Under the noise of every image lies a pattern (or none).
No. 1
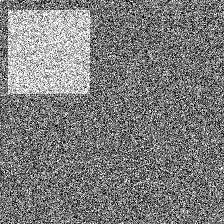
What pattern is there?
one block
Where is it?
top left
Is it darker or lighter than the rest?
lighter
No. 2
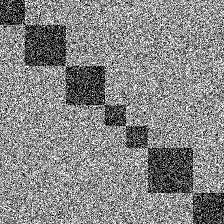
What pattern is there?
blocks along the diagonal
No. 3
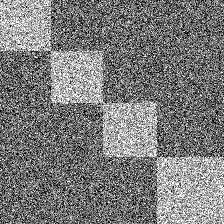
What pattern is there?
blocks along the diagonal
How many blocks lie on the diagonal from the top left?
4
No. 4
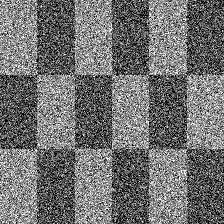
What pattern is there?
a checkerboard
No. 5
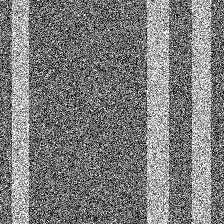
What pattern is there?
bands of columns
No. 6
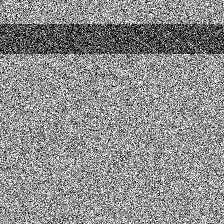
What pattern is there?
one band of rows
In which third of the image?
top
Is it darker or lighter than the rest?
darker
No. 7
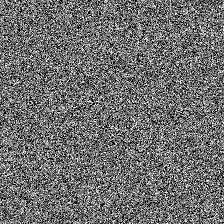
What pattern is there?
only noise
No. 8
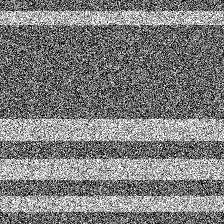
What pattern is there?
bands of rows
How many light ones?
4
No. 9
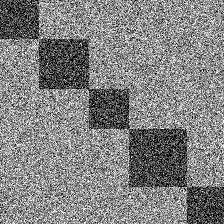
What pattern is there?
blocks along the diagonal
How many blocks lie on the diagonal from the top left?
5
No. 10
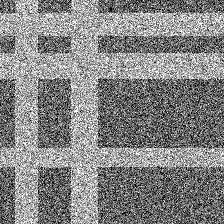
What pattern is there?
bands of rows crossing bands of columns
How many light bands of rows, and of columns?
3 and 2
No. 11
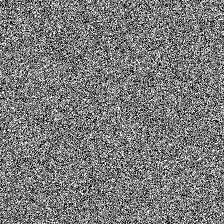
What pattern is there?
only noise
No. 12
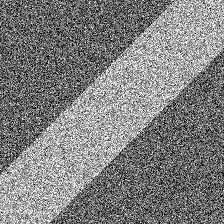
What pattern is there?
a diagonal band
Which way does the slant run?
bottom left to top right
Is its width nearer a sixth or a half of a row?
a half
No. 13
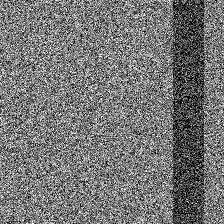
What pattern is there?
one band of columns
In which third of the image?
right
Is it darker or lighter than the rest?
darker
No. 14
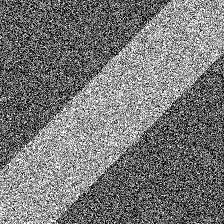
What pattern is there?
a diagonal band
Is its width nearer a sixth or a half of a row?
a half
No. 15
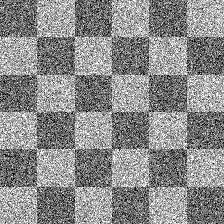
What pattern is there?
a checkerboard
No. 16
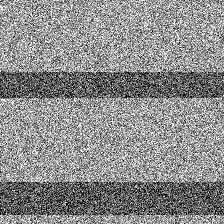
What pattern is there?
bands of rows
